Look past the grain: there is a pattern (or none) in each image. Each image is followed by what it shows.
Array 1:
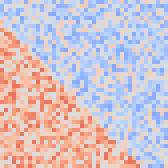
a sharp edge
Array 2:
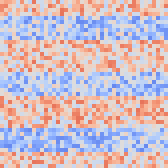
horizontal stripes
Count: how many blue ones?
3
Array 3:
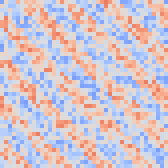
diagonal stripes
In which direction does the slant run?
top left to bottom right
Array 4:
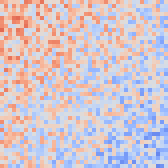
a smooth slope
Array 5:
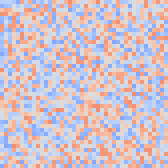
only noise
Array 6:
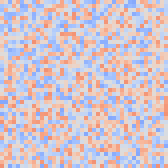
only noise
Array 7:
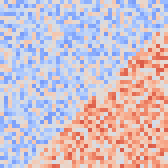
a sharp edge
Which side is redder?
bottom right
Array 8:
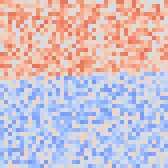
a sharp edge
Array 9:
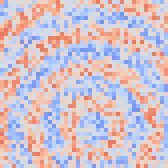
rings round one point
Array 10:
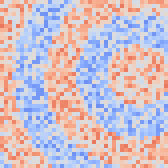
rings round one point
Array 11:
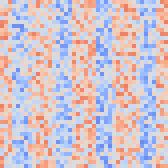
vertical stripes
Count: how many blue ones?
4
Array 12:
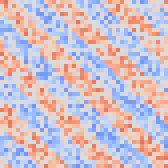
diagonal stripes
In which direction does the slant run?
top left to bottom right
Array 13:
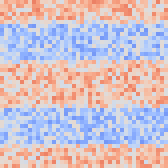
horizontal stripes
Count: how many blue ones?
2
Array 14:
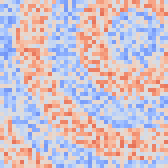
rings round one point
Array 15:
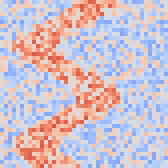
a wavy band
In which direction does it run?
top to bottom
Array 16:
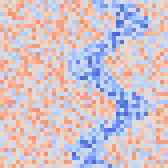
a wavy band
